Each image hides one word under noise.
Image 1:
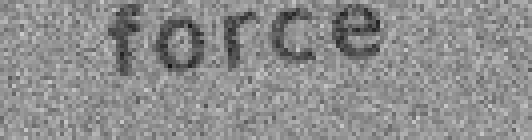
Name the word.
force
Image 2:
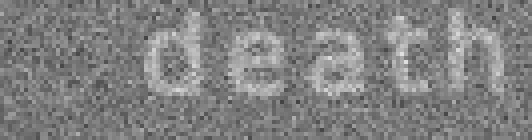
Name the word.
death
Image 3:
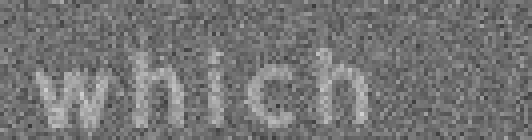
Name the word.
which
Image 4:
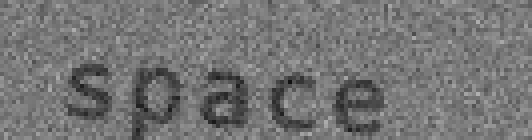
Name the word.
space
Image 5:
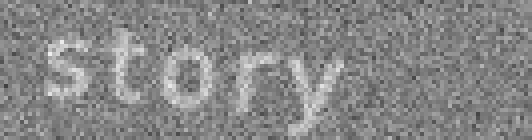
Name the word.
story
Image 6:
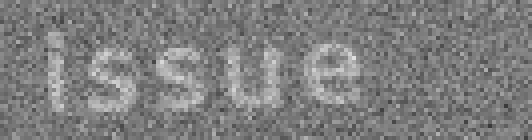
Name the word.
issue
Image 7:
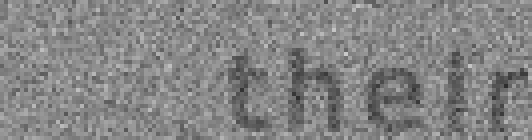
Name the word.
their
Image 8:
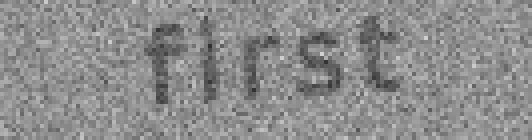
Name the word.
first
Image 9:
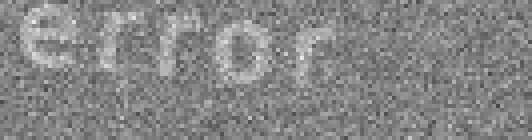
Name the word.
error
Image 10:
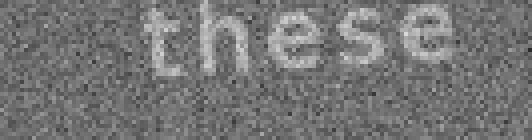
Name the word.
these
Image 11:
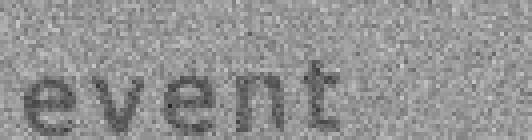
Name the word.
event
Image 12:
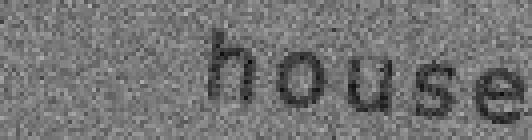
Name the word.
house
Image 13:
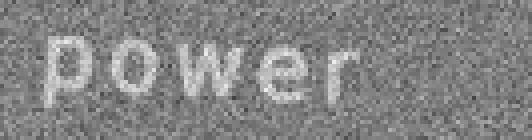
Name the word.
power
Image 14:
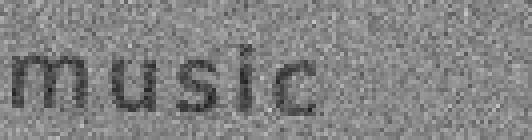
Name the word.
music
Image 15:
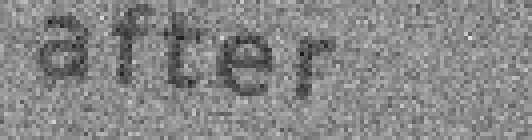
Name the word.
after
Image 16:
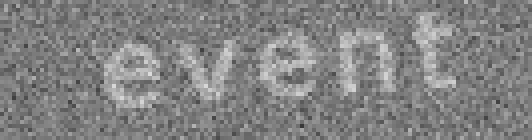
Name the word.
event
